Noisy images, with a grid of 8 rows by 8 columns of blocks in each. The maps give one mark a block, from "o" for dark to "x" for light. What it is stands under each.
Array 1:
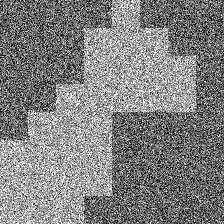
ooooxooo
oooxxxoo
oooxxxxo
ooxxxxxo
oxxxoooo
xxxxoooo
xxxxoooo
xxxooooo
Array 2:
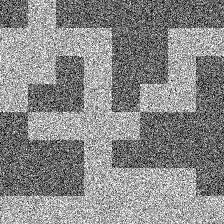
oxoooooo
xxxxooxx
xxoxooxo
xooxoxxo
oxxxxooo
oooxoooo
oooxxxxo
xxxxxxxx
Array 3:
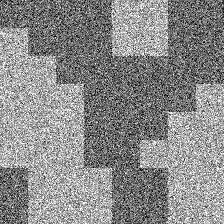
ooooxxoo
xoooxxoo
xxoooooo
xxxoooox
xxxoooxx
xxxooxxx
oxxxooxx
oxxxooxx
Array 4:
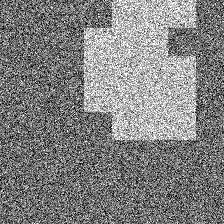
ooooxxxo
oooxxxoo
oooxxxxo
oooxxxxo
ooooxxxo
oooooooo
oooooooo
oooooooo
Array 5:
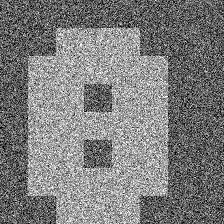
oooooooo
ooxxxooo
oxxxxxoo
oxxoxxoo
oxxxxxoo
oxxoxxoo
oxxxxxoo
ooxxxooo
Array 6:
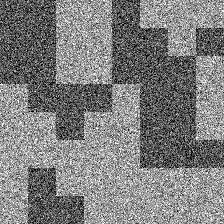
ooxxoxxx
ooxxooxo
ooxxooox
xoooxoox
xxoxxoox
xxxxxooo
xoxxxxxx
xooxxxxx
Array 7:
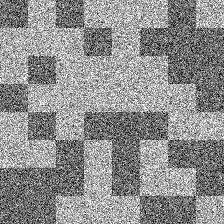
oxoxxxox
xxxoxooo
xoxxxxoo
oxxxxxxo
xoxoooxx
xxoxoxoo
oooxoxxo
ooxxxoox
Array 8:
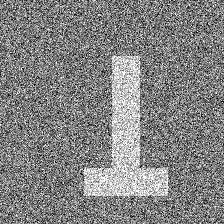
oooooooo
oooooooo
ooooxooo
ooooxooo
ooooxooo
ooooxooo
oooxxxoo
oooooooo
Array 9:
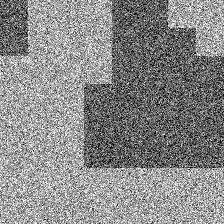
oxxxooxx
oxxxooox
xxxxoooo
xxxooooo
xxxooooo
xxxooooo
xxxxxxxx
xxxxxxxx
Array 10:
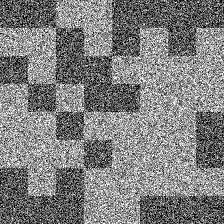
ooxxoooo
xxoxoxox
oxooxxxx
xoxooxxx
xxoxxxxo
xxxoxxxo
oxoxxxxx
oooxxooo
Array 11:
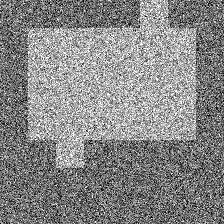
oooooxoo
oxxxxxxo
oxxxxxxo
oxxxxxxo
oxxxxxxo
ooxooooo
oooooooo
oooooooo
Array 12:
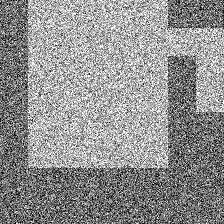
oxxxxxoo
oxxxxxxx
oxxxxxox
oxxxxxox
oxxxxxoo
oxxxxxoo
oooooooo
oooooooo
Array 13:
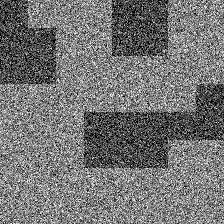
oxxxooxx
ooxxooxx
ooxxxxxx
xxxxxxxo
xxxooooo
xxxoooxx
xxxxxxxx
xxxxxxxx
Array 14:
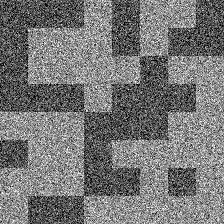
oooxoxxo
oxxxoxoo
oxxxxoxx
oooxooox
xxxoooxx
oxxoxxxx
xxxooxox
xooxxxxx
